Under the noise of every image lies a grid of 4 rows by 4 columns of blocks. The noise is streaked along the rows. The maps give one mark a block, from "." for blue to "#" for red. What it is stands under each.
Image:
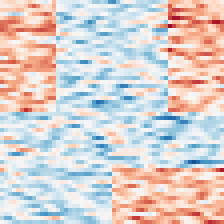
# . . #
# . . #
. . . .
. . # #
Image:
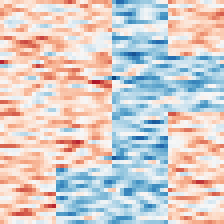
# # . #
# # . .
# # . #
# . . #
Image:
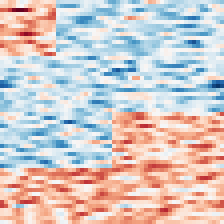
# . . .
. . . .
. . # #
# # # #
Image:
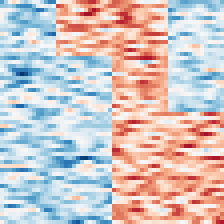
. # # .
. . # .
. . # #
. . # #
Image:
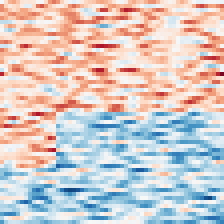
# # # #
# # # #
# . . .
. . . .
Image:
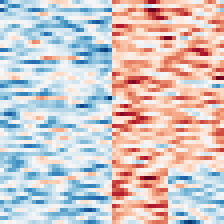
. . # #
. . # #
. . # #
. . # .
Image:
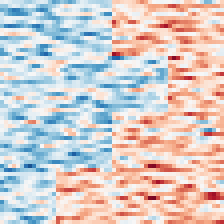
. . # #
. . . #
. . # #
. # # #
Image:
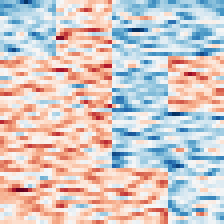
. # . .
# # . #
# # . .
# # # .
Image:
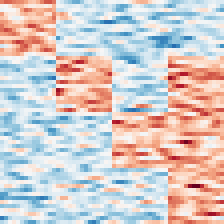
# . . .
. # . #
. . # #
. . . #
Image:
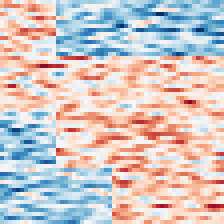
# . . .
# # # #
. # # #
. . # #
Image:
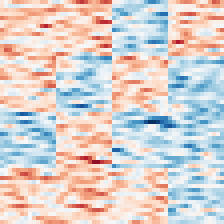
# # . #
# . # .
. # . .
# # # .
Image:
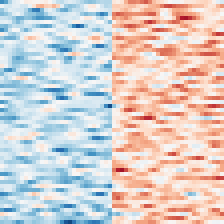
. . # #
. . # #
. . # #
. . # #
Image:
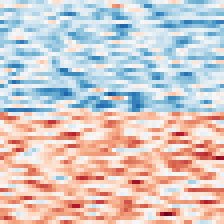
. . . .
. . . .
# # # #
# # # #
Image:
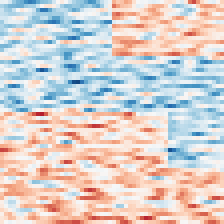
. . # #
. . . .
# # # .
# # # #
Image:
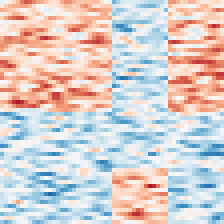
# # . #
# # . #
. . . .
. . # .
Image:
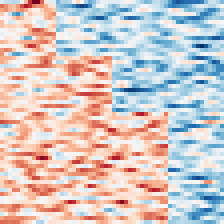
# . . .
# # . .
# # # .
# # # .
